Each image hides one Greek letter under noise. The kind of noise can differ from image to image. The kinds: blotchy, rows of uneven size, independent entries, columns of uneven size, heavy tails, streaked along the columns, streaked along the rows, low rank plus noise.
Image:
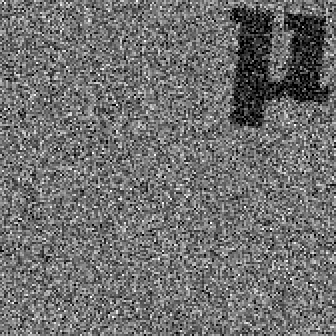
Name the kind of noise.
independent entries
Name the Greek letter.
mu
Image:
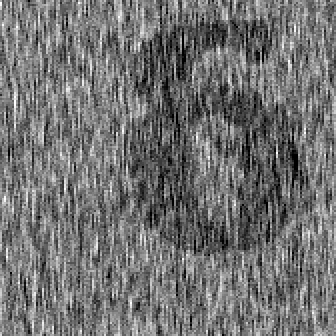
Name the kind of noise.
streaked along the columns
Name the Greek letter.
delta
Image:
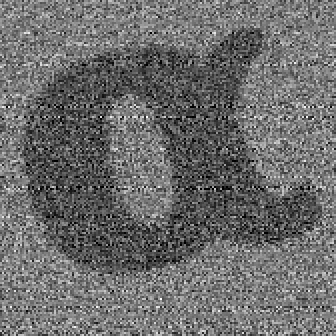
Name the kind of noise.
rows of uneven size
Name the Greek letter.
alpha
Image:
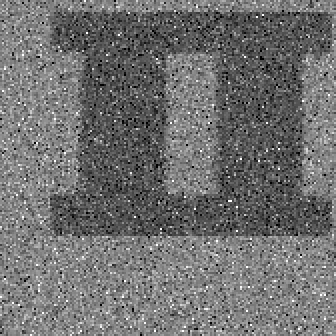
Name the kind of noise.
heavy tails
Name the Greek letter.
pi
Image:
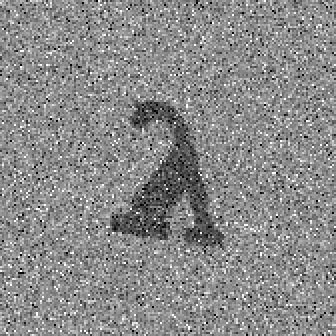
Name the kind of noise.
heavy tails
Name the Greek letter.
lambda
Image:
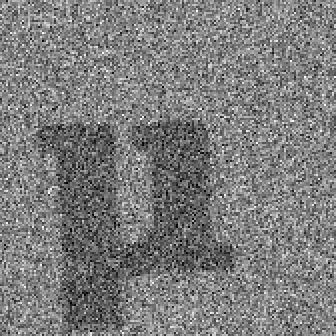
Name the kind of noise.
independent entries
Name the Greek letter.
mu
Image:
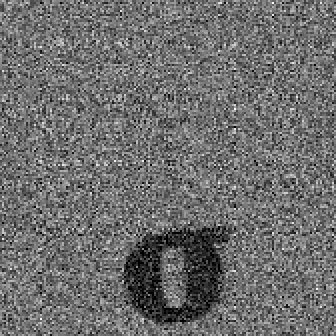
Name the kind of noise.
low rank plus noise
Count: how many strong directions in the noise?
three or four
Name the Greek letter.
sigma
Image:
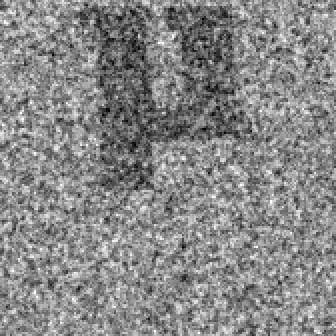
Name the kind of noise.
blotchy
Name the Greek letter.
mu
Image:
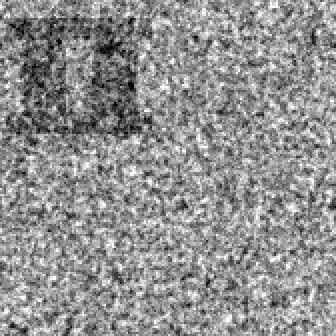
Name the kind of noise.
blotchy
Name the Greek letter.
pi
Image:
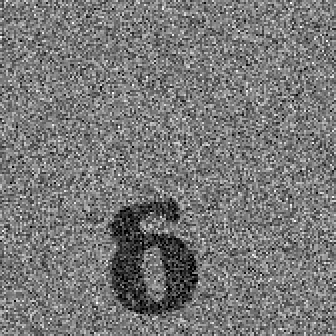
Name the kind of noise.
independent entries
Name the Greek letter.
delta
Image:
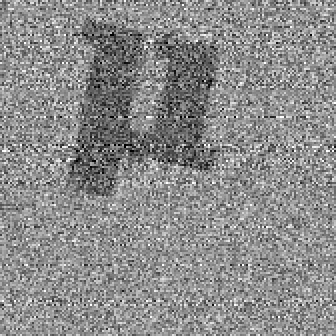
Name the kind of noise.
rows of uneven size
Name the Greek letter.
mu
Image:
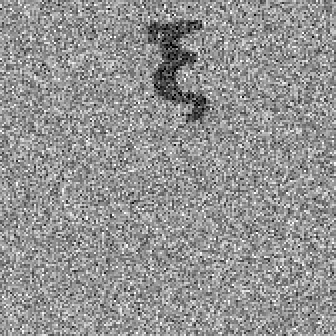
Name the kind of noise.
independent entries
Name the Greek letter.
xi
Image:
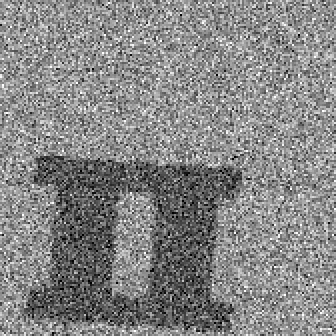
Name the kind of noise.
independent entries
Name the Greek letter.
pi
